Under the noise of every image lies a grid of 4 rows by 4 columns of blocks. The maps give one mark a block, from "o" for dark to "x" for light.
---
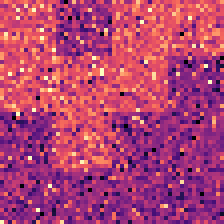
xoxx
xxxo
oxoo
oooo
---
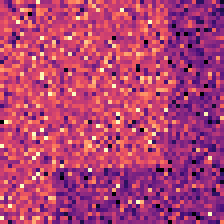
xxxo
xxxo
xxxo
xooo
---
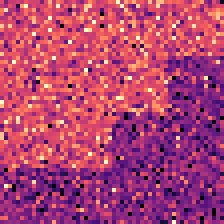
xxxx
xxxo
xxoo
oooo
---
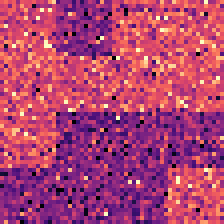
xoxx
xxxx
xooo
ooox
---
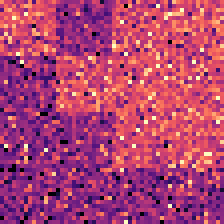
xoxx
oxxx
ooxx
oooo
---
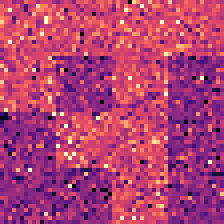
xxxx
xoxo
oxxo
ooxo
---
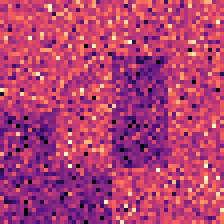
xxxx
xxox
oxox
ooxx
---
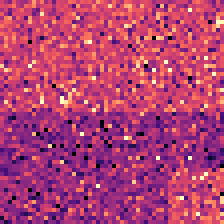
xxxx
xxxx
oooo
ooox
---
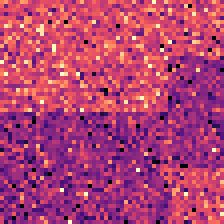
xxxx
xxxo
oooo
ooox
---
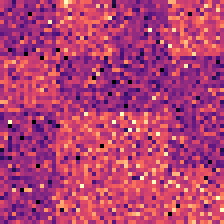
oxox
xooo
oxxo
oxxx
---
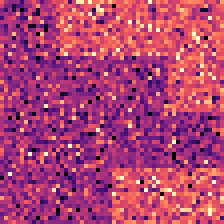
oxxx
ooox
oooo
ooxx
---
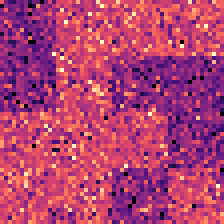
oxxx
oxoo
xxxo
xxox
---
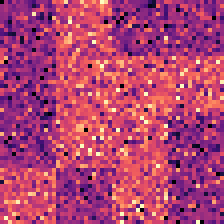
oxoo
oxxx
oxxo
xoxo
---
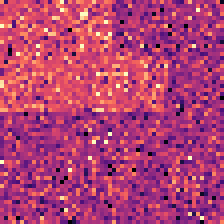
xxoo
xxxo
oooo
oooo
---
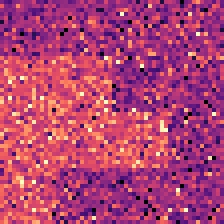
oooo
xxoo
xxxo
xooo
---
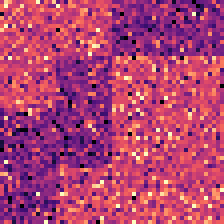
xxoo
xoxx
ooxx
oxxx
